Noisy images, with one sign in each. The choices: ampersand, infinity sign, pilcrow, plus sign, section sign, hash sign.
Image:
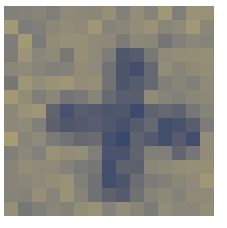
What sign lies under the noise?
plus sign
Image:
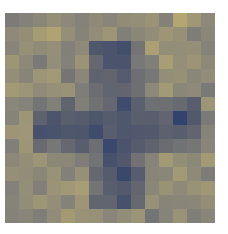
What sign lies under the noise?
plus sign
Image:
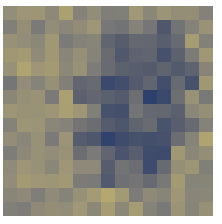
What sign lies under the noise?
hash sign
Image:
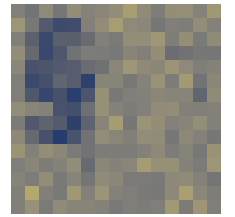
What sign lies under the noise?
section sign
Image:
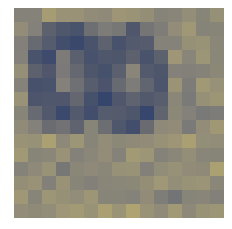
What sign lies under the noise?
infinity sign
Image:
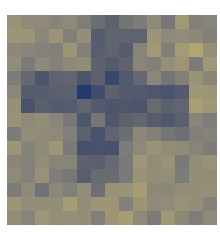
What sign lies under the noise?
plus sign
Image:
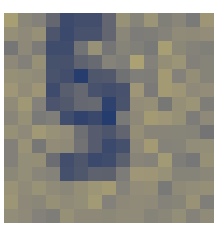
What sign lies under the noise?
section sign
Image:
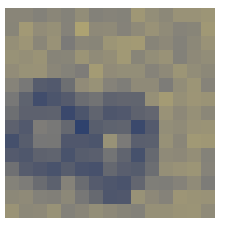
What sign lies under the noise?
infinity sign
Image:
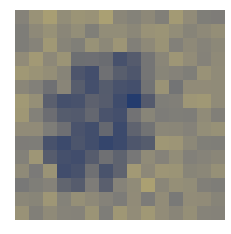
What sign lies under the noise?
hash sign
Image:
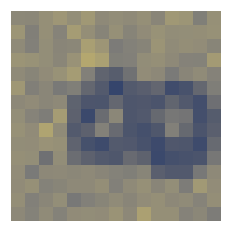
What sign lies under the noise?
infinity sign
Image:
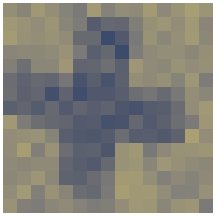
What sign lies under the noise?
plus sign
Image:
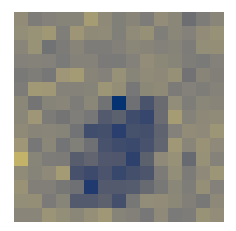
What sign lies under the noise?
hash sign
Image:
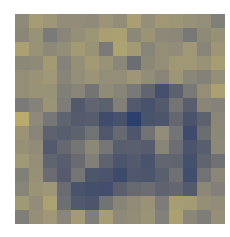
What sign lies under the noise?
infinity sign
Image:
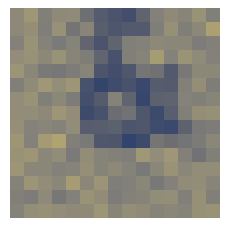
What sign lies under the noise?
ampersand
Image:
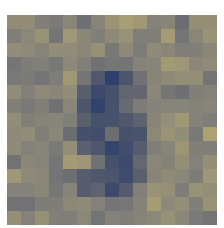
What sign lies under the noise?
section sign
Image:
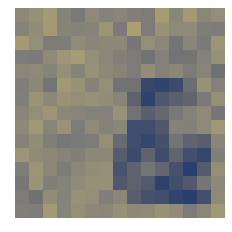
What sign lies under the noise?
ampersand
